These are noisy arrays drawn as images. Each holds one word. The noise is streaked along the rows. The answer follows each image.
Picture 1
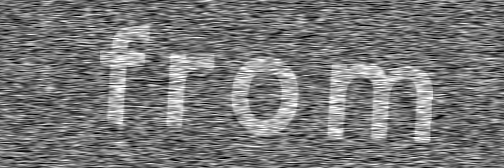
from
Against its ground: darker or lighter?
lighter
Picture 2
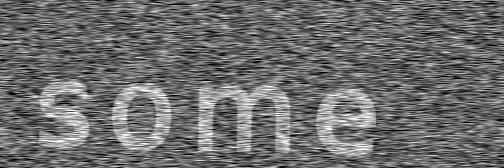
some
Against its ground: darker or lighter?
lighter
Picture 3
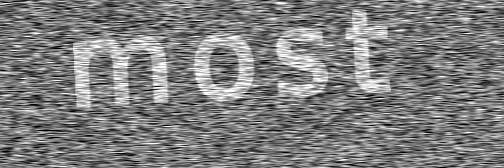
most
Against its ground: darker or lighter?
lighter
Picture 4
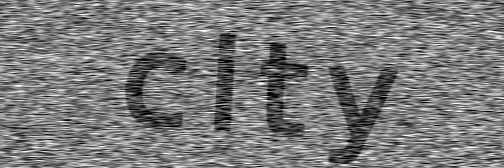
city
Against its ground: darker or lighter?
darker
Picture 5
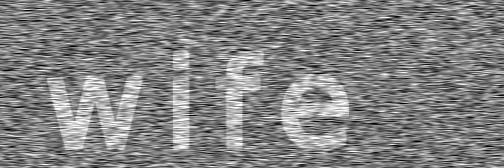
wife
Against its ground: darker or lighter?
lighter
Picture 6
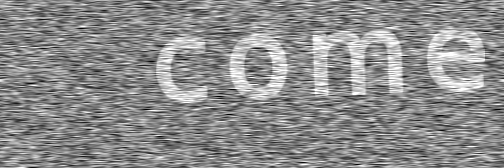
come
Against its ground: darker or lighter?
lighter
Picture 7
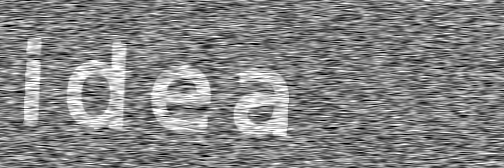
idea
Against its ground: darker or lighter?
lighter
